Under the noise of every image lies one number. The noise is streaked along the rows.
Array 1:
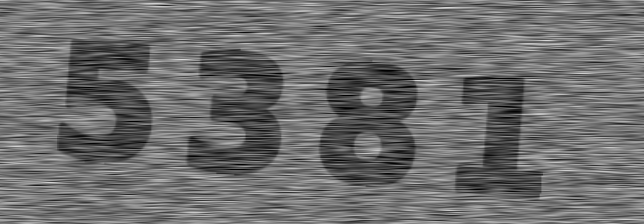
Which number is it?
5381
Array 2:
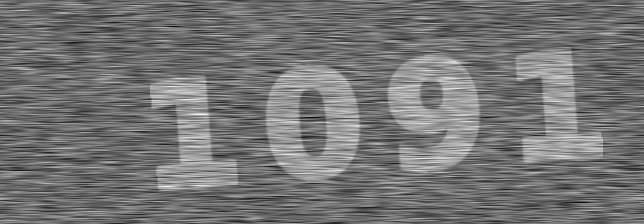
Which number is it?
1091
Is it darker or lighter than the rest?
lighter
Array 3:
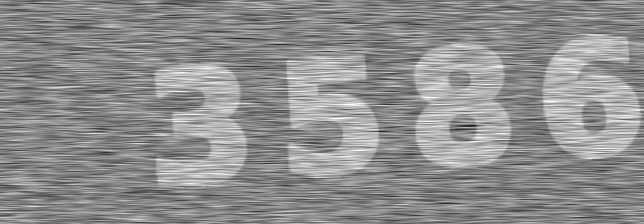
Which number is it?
3586
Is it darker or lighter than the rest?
lighter
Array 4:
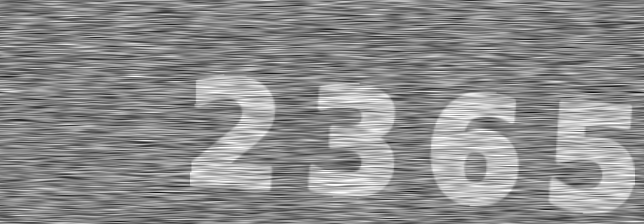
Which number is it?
2365
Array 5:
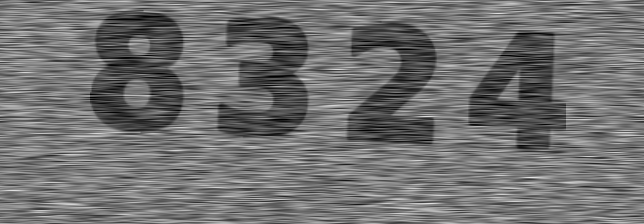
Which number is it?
8324
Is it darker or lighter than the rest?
darker
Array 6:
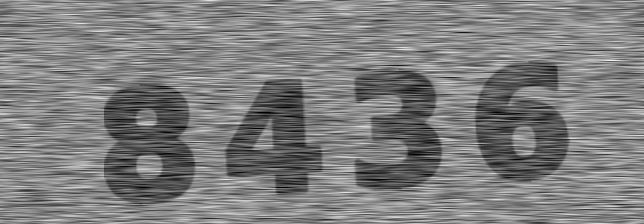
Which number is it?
8436
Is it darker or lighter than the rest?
darker
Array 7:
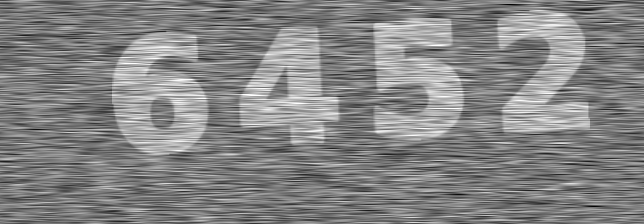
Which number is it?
6452
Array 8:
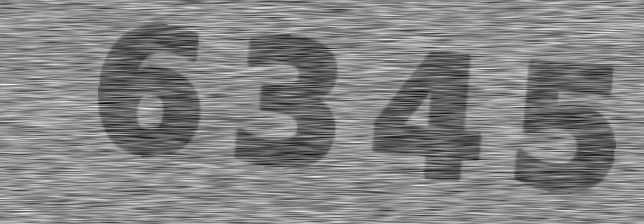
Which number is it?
6345
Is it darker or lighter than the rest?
darker
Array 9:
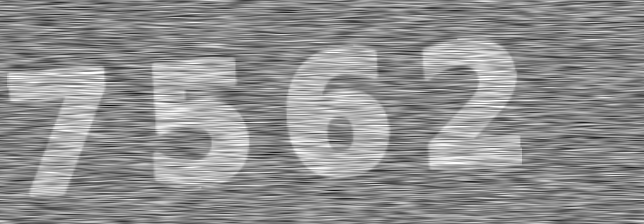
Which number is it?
7562
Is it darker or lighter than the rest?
lighter
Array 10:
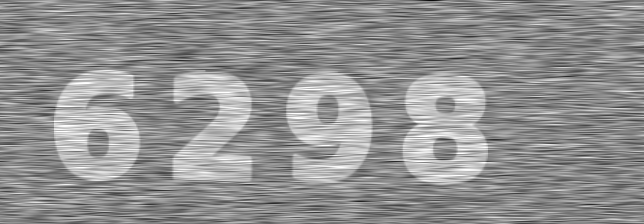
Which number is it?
6298
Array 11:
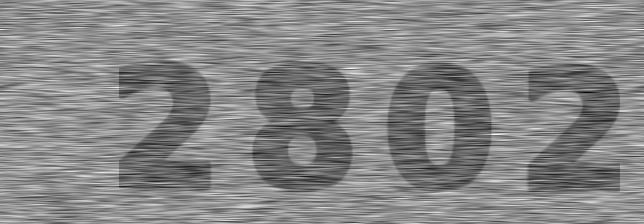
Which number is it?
2802
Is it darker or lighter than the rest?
darker
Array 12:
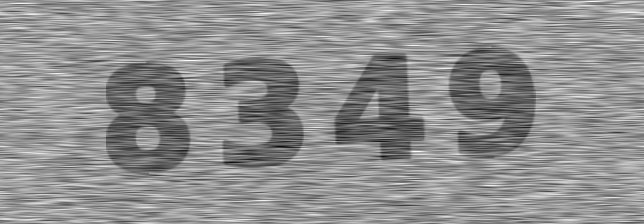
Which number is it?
8349
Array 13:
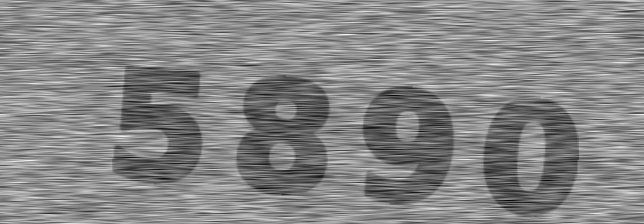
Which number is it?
5890
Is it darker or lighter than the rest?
darker
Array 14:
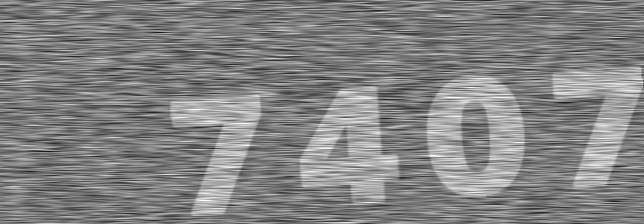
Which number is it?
7407
